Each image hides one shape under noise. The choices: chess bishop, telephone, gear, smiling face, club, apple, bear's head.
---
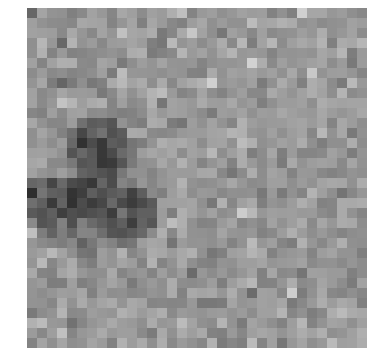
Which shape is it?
club
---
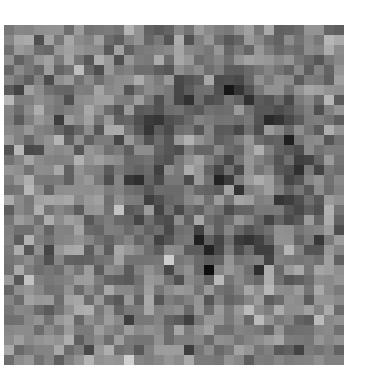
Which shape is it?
gear
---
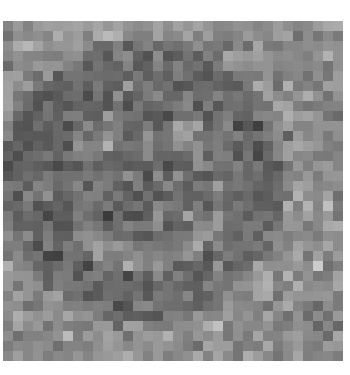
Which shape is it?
smiling face
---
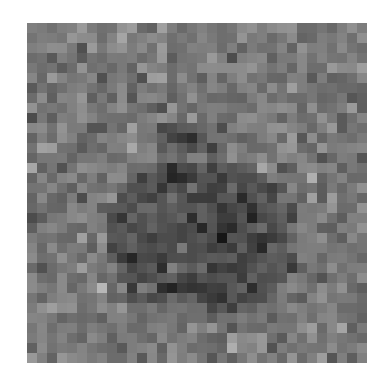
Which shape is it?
apple
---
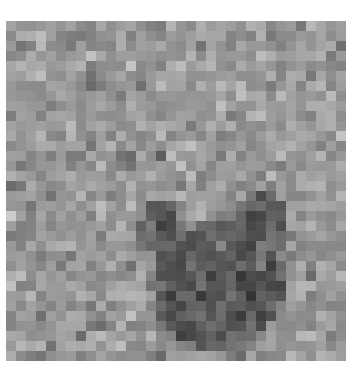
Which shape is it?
bear's head
